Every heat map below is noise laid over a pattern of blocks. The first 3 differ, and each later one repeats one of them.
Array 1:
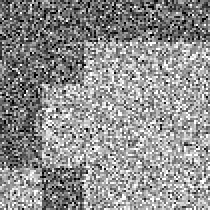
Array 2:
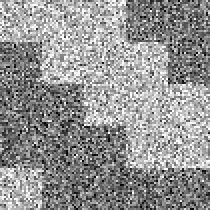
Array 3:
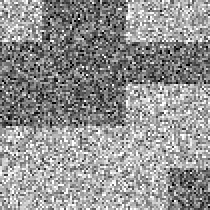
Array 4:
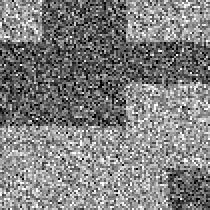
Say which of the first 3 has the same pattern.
3
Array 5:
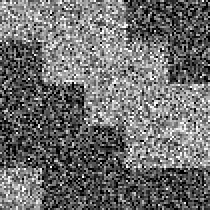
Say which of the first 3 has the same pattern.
2
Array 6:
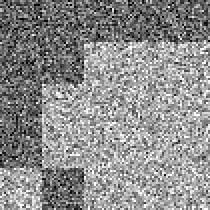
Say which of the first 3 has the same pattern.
1
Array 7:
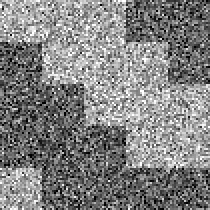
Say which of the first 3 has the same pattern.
2
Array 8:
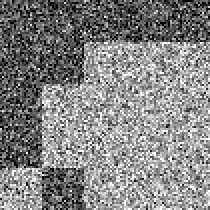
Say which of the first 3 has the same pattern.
1
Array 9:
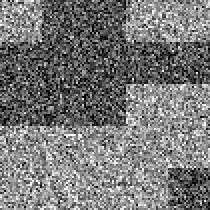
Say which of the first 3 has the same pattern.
3
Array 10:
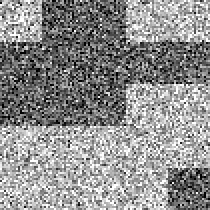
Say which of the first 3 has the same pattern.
3
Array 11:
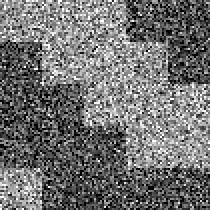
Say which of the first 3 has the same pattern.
2
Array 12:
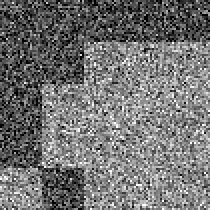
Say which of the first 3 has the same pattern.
1
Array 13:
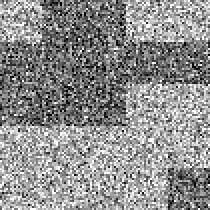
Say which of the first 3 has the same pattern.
3
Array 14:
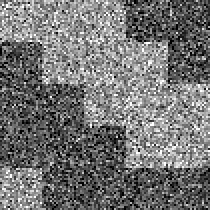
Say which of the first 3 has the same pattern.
2
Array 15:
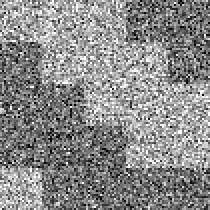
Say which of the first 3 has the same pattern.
2
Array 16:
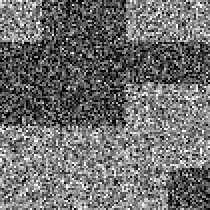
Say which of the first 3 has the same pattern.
3
